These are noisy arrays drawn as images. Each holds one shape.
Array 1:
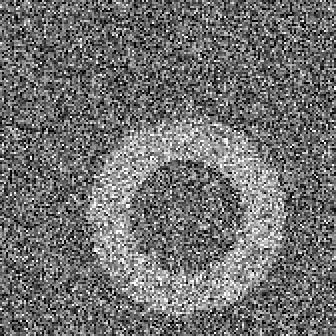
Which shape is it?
ring
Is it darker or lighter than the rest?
lighter
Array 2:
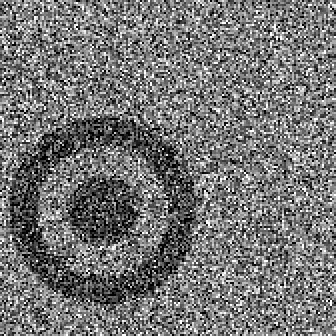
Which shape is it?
bullseye
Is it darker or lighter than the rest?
darker
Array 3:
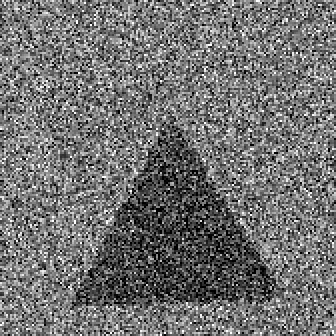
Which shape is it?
triangle
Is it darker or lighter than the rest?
darker
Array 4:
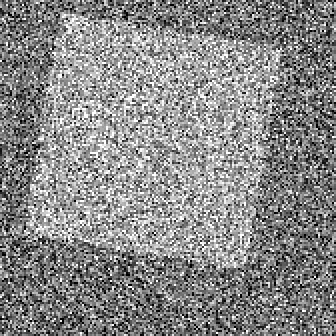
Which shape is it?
square
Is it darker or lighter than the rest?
lighter
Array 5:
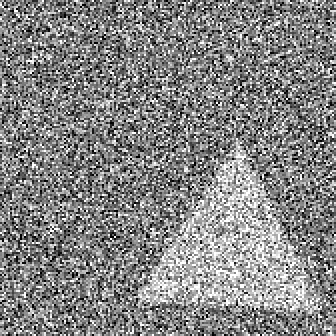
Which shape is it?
triangle
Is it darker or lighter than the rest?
lighter
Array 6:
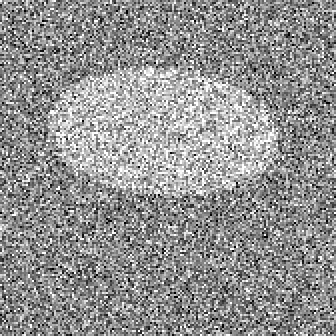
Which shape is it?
ellipse
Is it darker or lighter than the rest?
lighter
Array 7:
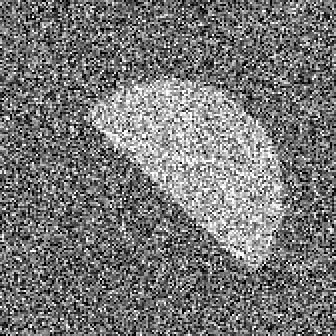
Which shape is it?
half disc
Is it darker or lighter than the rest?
lighter
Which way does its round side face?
up and right
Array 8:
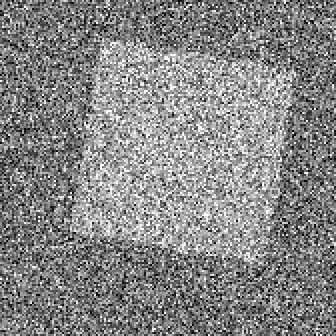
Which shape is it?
square
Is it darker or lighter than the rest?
lighter
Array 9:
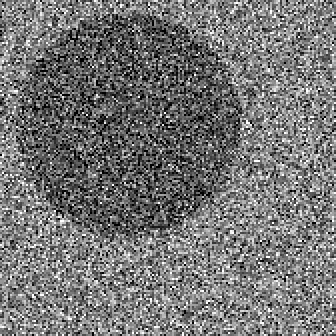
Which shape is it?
disc
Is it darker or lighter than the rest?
darker
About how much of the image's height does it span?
two thirds
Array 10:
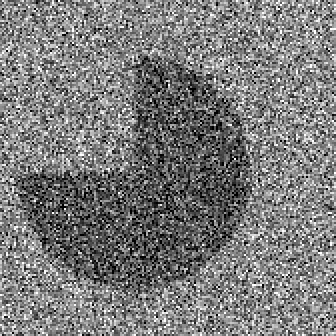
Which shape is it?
disc with a wedge cut out
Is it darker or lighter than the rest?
darker
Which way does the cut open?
up and left
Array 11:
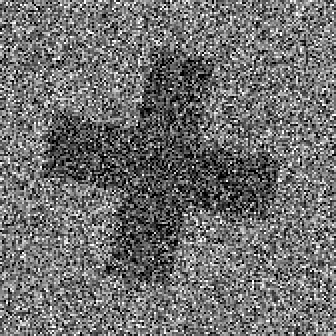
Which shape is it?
cross
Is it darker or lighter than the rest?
darker
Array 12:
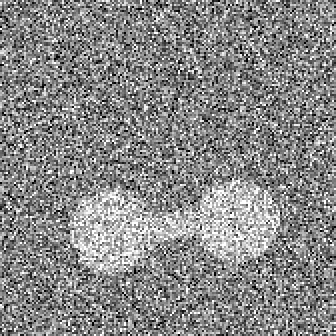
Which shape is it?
dumbbell
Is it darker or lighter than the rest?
lighter
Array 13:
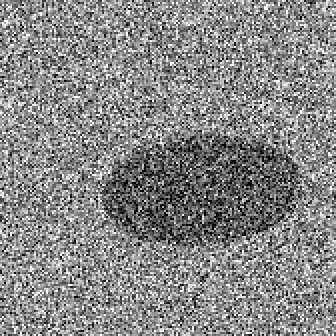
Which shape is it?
ellipse
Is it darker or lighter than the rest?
darker
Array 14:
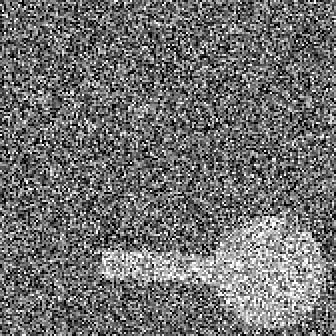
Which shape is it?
lollipop
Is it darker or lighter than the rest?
lighter
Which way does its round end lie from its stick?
right
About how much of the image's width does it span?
two thirds
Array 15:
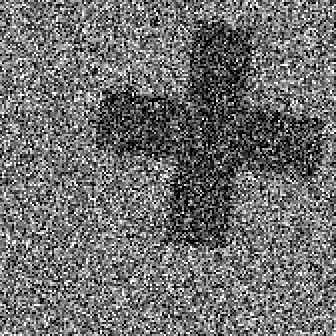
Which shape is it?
cross
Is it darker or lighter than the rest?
darker
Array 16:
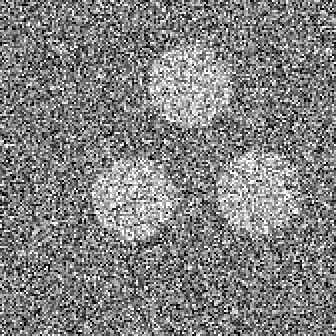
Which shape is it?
three dots
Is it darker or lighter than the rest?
lighter
